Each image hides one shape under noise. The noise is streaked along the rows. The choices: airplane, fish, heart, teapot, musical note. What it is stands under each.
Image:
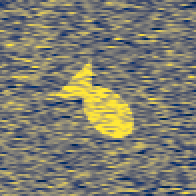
fish
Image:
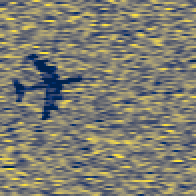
airplane
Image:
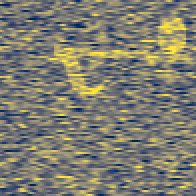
musical note
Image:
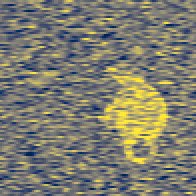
teapot
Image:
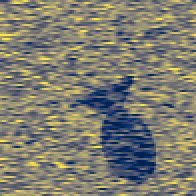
fish
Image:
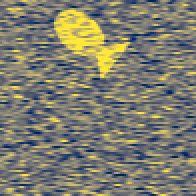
fish
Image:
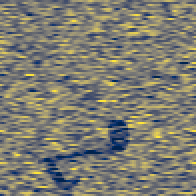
musical note
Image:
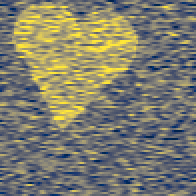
heart
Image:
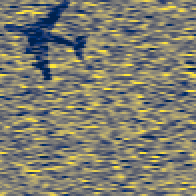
airplane
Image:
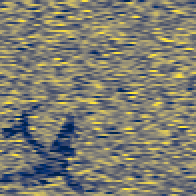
airplane
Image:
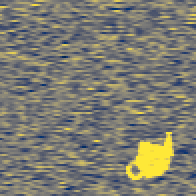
teapot
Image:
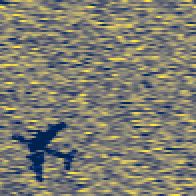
airplane
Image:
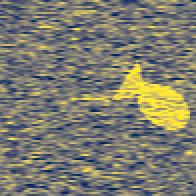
fish
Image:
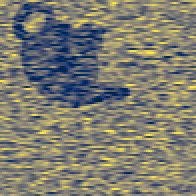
teapot
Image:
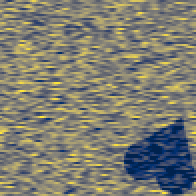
heart
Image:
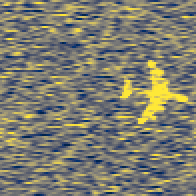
airplane
